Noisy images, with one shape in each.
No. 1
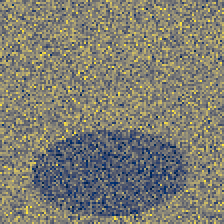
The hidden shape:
ellipse
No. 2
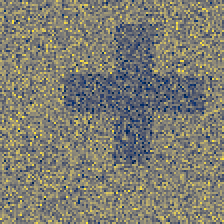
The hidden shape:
cross
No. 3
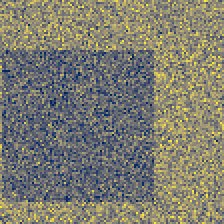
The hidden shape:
square
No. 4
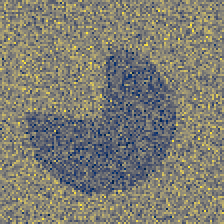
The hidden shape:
disc with a wedge cut out
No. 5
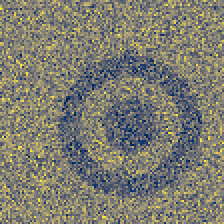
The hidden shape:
bullseye
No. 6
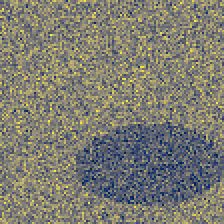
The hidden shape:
ellipse
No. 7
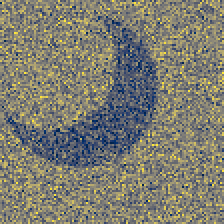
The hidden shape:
crescent
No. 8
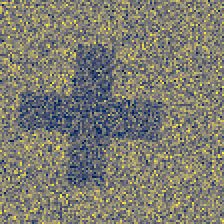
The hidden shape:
cross
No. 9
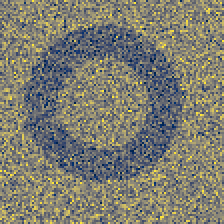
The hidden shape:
ring
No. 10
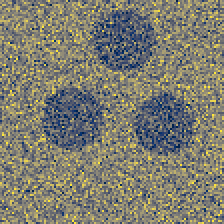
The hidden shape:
three dots
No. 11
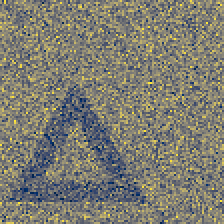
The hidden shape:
triangle frame
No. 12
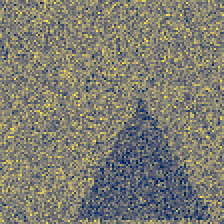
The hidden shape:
triangle
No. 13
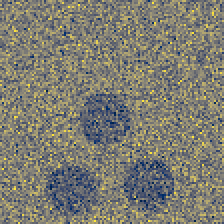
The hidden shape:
three dots
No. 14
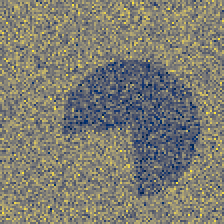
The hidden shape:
disc with a wedge cut out
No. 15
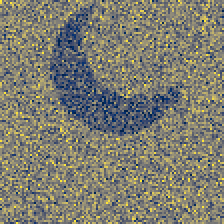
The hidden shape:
crescent
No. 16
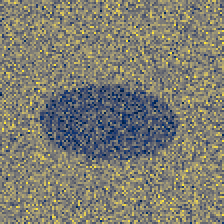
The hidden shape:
ellipse
